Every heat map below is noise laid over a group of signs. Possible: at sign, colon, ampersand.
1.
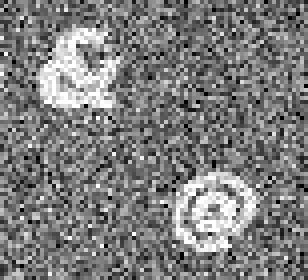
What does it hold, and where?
top left: ampersand; bottom right: at sign
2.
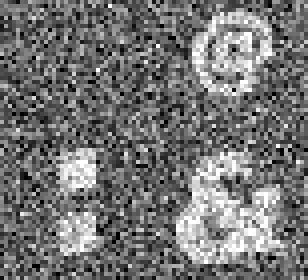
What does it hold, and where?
top right: at sign; bottom left: colon; bottom right: ampersand
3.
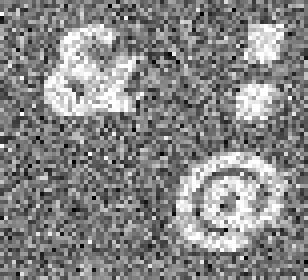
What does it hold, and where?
top left: ampersand; top right: colon; bottom right: at sign
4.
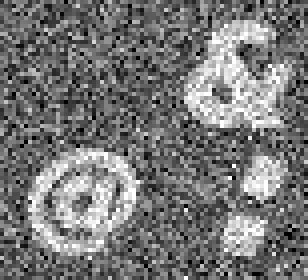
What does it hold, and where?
top right: ampersand; bottom left: at sign; bottom right: colon
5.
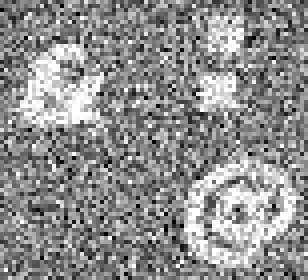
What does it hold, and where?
top left: ampersand; top right: colon; bottom right: at sign
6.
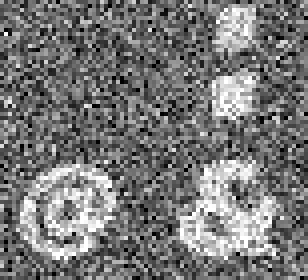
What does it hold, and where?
top right: colon; bottom left: at sign; bottom right: ampersand
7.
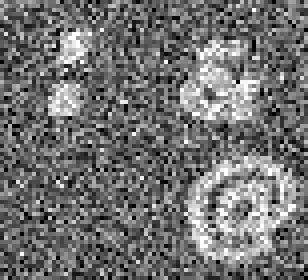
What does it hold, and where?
top left: colon; top right: ampersand; bottom right: at sign
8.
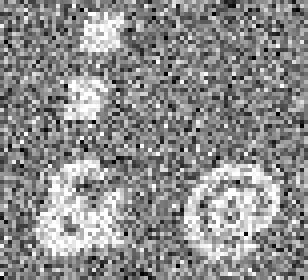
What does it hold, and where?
top left: colon; bottom left: ampersand; bottom right: at sign
